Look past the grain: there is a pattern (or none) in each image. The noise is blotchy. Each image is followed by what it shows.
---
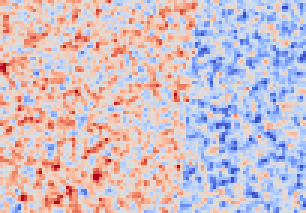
a sharp edge
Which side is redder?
left
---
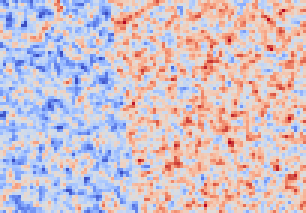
a sharp edge
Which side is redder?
right
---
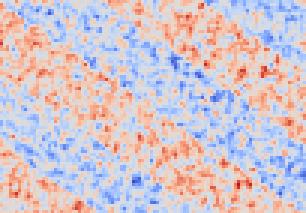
diagonal stripes
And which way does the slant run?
top left to bottom right
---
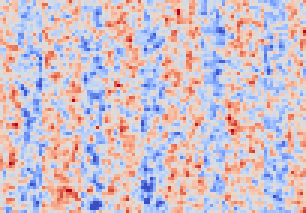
vertical stripes
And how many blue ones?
5
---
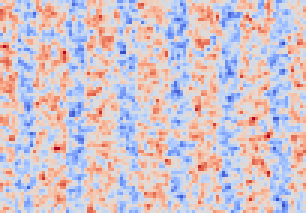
vertical stripes
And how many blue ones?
6
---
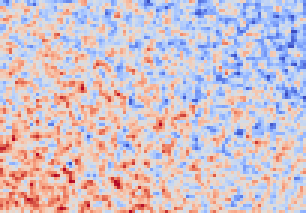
a smooth slope
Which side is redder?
bottom left
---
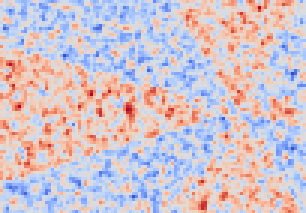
spokes from one point
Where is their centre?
middle right
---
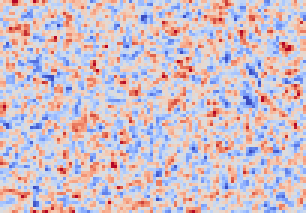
only noise
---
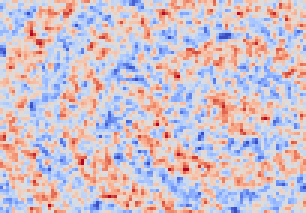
rings round one point
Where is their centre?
middle right
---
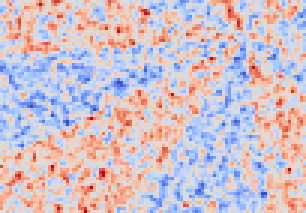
spokes from one point
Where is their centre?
top right
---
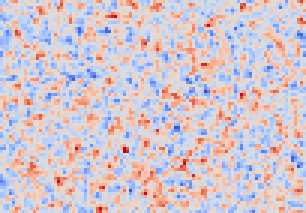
only noise
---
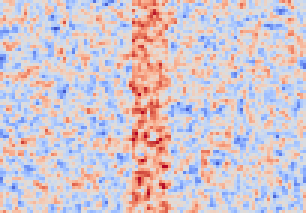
one vertical stripe
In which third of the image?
middle
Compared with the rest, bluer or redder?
redder
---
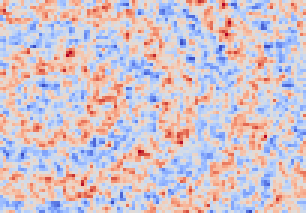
rings round one point
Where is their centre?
middle left
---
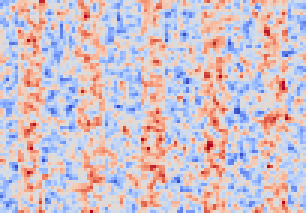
vertical stripes
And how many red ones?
5
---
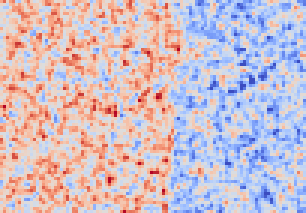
a sharp edge
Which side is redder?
left
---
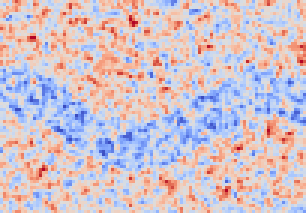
a wavy band
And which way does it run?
left to right
